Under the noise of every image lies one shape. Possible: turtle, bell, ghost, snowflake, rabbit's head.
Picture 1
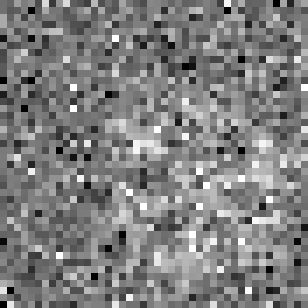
snowflake
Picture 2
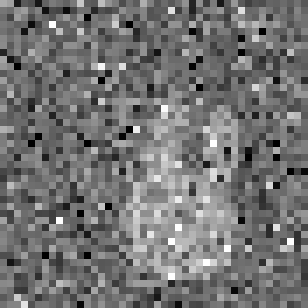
rabbit's head
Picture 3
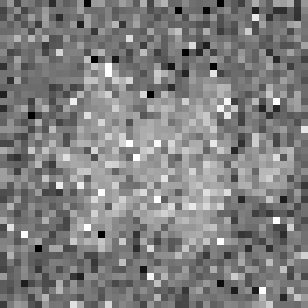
turtle
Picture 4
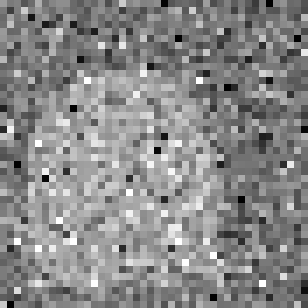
ghost
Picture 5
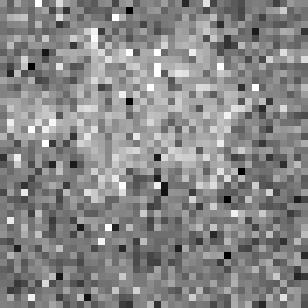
turtle
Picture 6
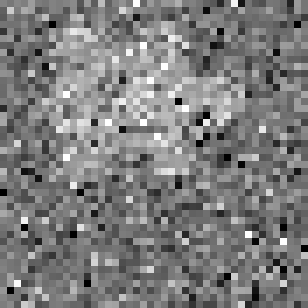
turtle
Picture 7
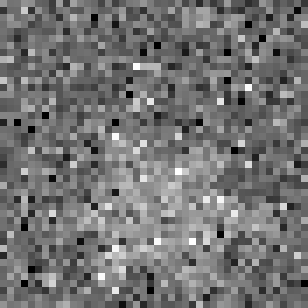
turtle
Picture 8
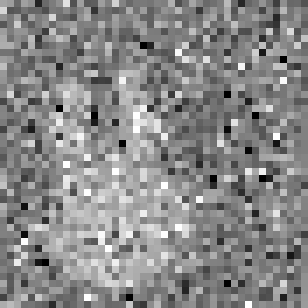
rabbit's head
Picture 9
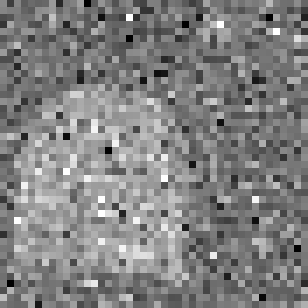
ghost
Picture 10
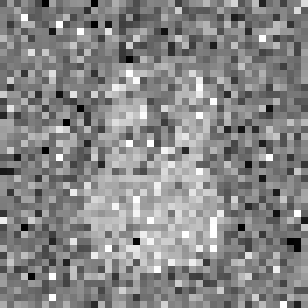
rabbit's head
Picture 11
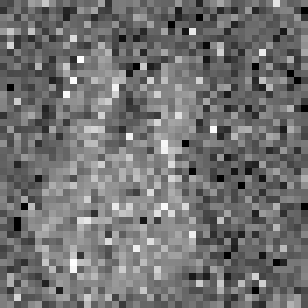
rabbit's head
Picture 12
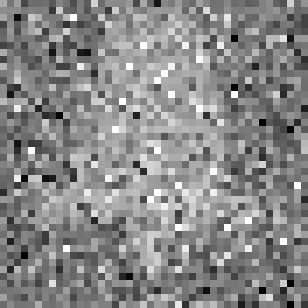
bell
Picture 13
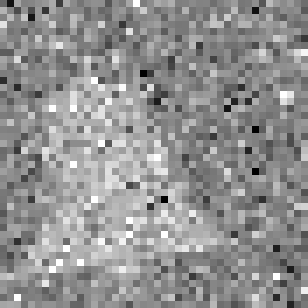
bell
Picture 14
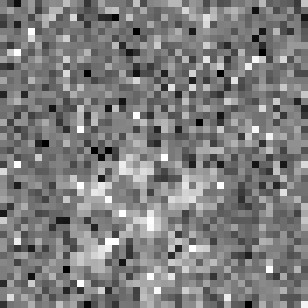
snowflake
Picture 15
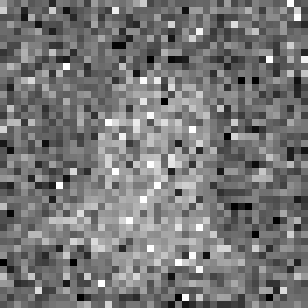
bell
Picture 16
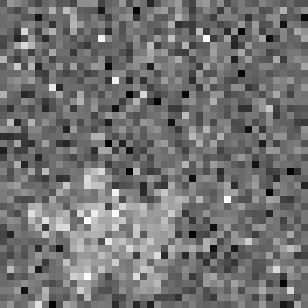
turtle
